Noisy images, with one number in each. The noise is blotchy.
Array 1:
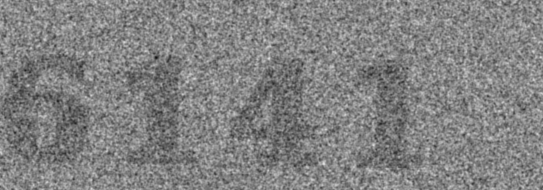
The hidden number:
6141
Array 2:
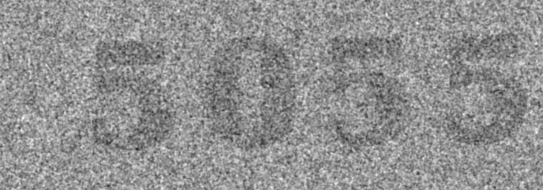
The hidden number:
5055
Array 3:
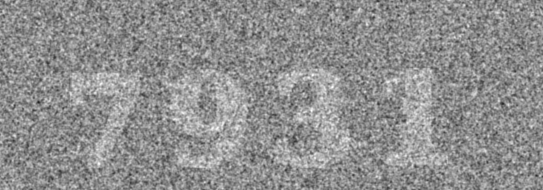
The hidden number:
7931
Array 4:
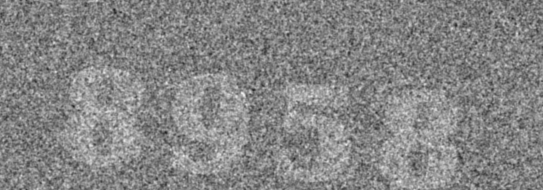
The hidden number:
8958
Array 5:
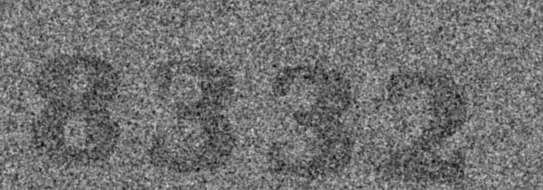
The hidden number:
8332
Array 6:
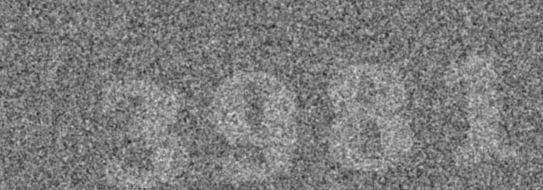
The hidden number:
3981
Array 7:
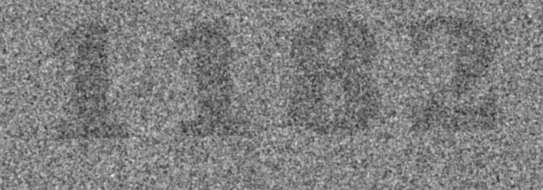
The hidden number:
1182
